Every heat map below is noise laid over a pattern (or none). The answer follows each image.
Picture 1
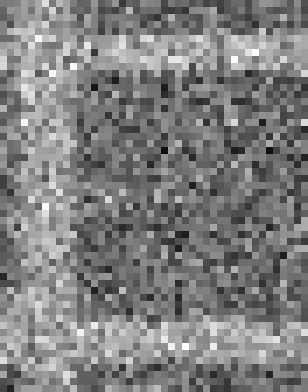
bands of rows crossing bands of columns
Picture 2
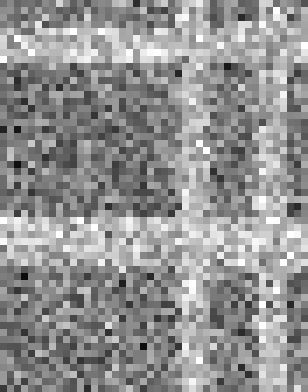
bands of rows crossing bands of columns
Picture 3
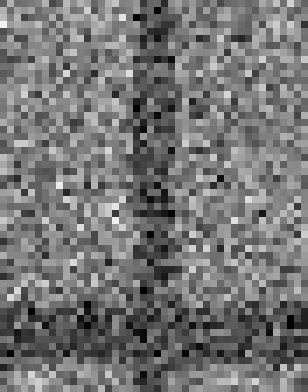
bands of rows crossing bands of columns
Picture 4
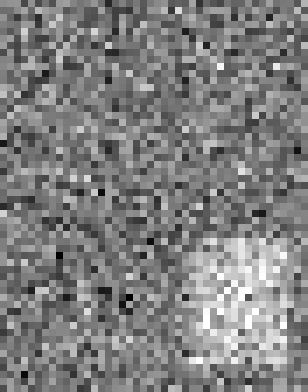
one block
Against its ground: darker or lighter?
lighter
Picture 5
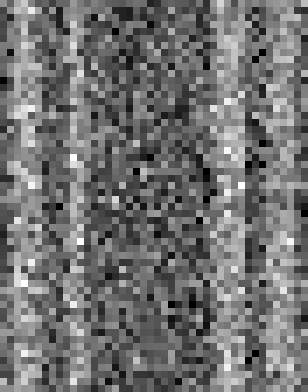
bands of columns
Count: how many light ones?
4
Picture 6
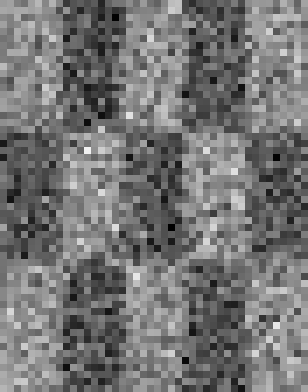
a checkerboard
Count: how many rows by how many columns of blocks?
3 by 5
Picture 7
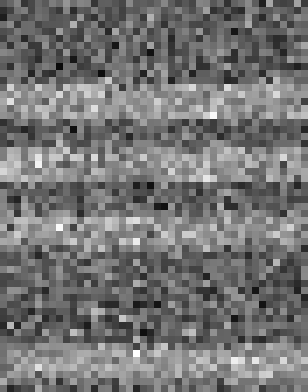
bands of rows
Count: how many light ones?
4
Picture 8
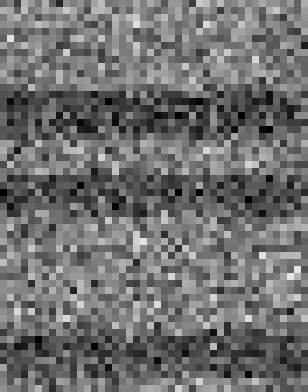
bands of rows
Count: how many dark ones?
3
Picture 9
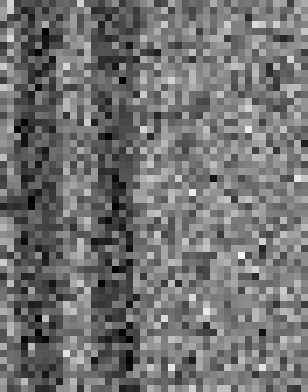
bands of columns
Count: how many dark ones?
2
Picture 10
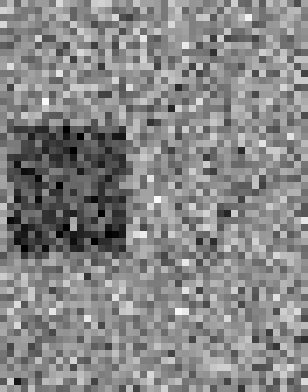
one block
